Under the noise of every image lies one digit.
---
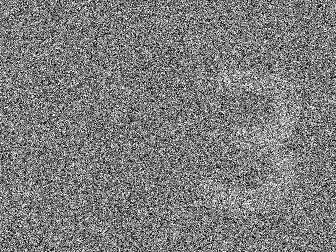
3
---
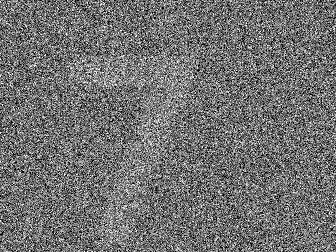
7
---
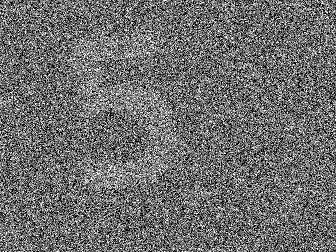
5
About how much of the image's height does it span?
two thirds
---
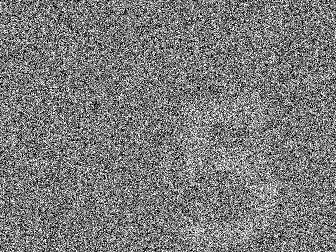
5
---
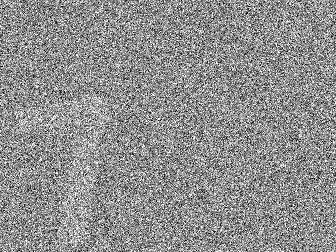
7
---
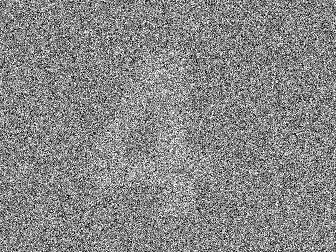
4
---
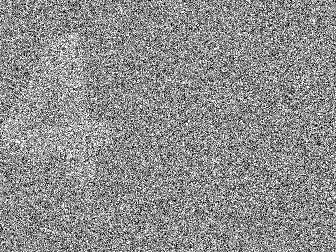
4
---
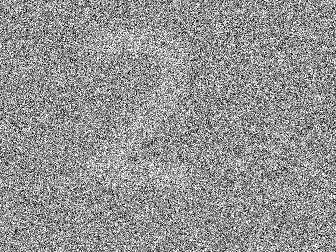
2
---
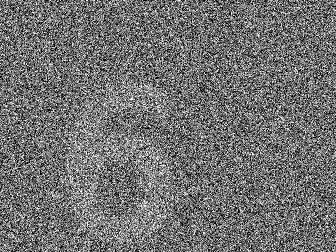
6
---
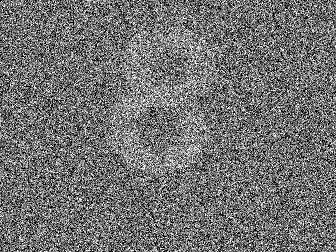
8
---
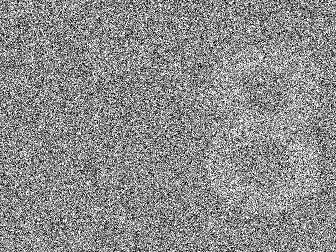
8
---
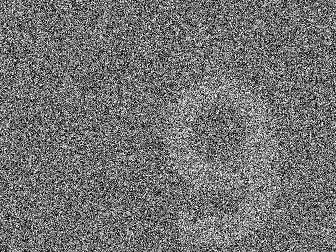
9
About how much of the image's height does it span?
two thirds
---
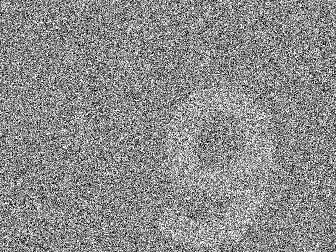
9
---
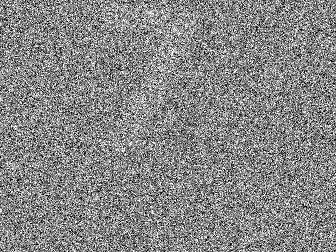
7
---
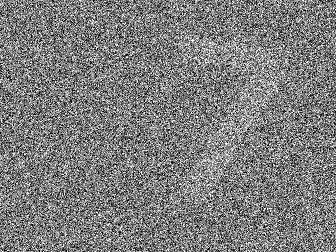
7
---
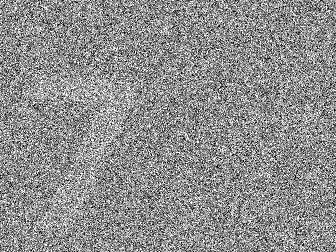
7
